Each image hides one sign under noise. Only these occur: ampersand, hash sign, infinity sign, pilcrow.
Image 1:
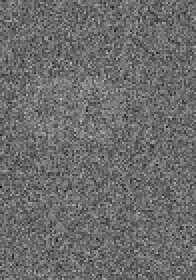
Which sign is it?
infinity sign
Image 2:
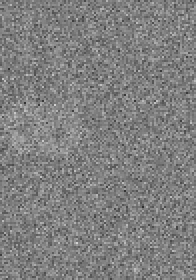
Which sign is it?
infinity sign
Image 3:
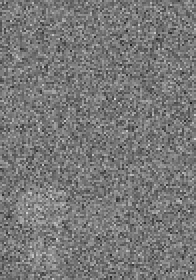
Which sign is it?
pilcrow
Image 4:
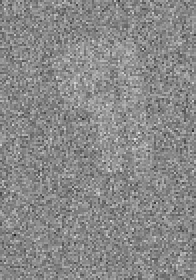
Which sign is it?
pilcrow
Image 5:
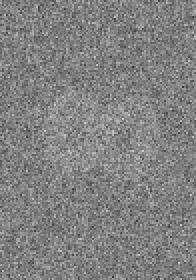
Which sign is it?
infinity sign
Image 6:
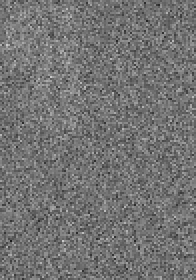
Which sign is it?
pilcrow
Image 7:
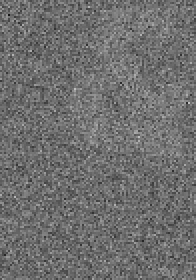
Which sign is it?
ampersand
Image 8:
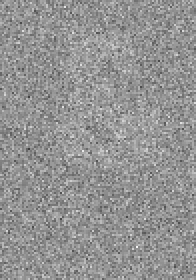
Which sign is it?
ampersand
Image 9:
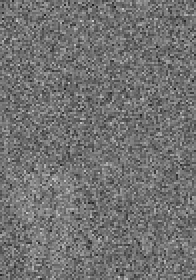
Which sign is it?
pilcrow
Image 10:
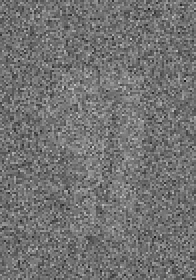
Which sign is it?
pilcrow
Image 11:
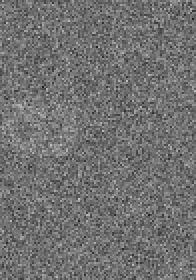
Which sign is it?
infinity sign
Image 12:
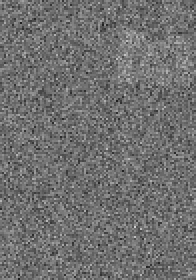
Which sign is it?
infinity sign
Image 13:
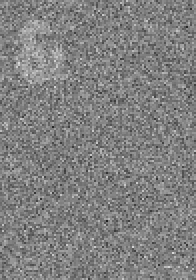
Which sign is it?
ampersand
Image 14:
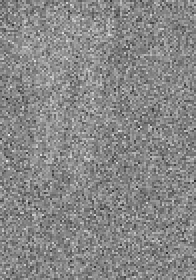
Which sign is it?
pilcrow
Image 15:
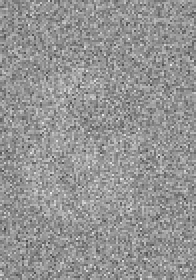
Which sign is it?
ampersand
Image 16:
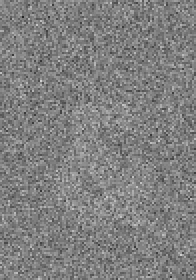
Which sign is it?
ampersand
